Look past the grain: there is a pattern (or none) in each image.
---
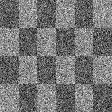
a checkerboard
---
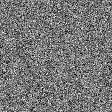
only noise
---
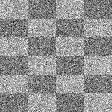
a checkerboard
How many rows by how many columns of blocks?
6 by 4
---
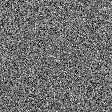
only noise
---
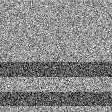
bands of rows
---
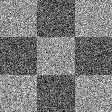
a checkerboard
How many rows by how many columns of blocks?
3 by 3
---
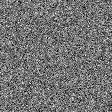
only noise
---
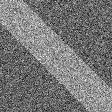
a diagonal band
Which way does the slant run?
top left to bottom right
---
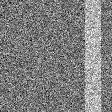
one band of columns
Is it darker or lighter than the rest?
lighter
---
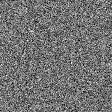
only noise
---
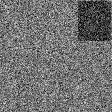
one block
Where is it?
top right
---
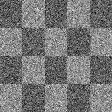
a checkerboard
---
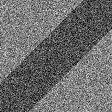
a diagonal band
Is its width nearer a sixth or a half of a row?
a half
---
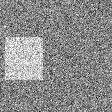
one block
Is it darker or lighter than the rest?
lighter
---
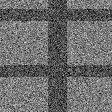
bands of rows crossing bands of columns
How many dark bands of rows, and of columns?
2 and 1
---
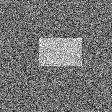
one block
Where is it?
centre
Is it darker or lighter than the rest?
lighter
